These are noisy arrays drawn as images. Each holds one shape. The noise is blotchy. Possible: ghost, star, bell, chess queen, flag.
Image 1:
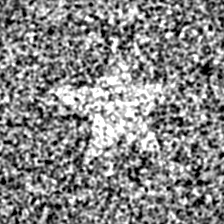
star
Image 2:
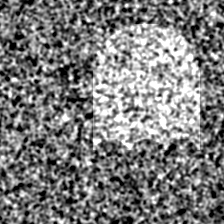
ghost
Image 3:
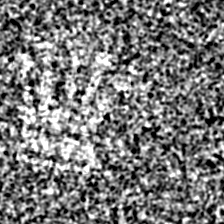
chess queen
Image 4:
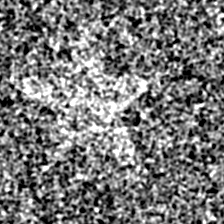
star
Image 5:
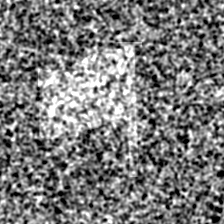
flag
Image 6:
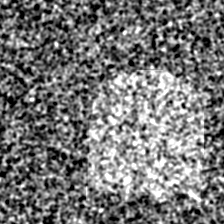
ghost
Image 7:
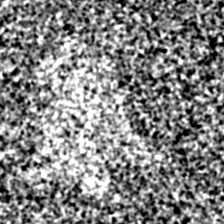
bell
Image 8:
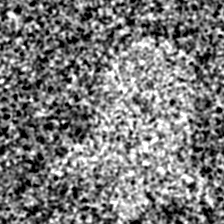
bell
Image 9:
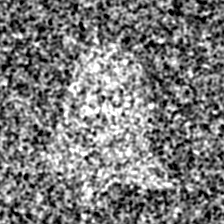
bell
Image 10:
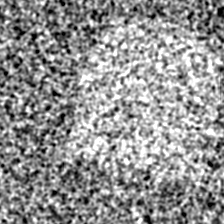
ghost
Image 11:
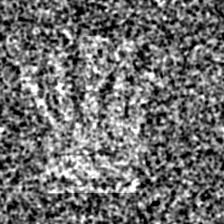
chess queen
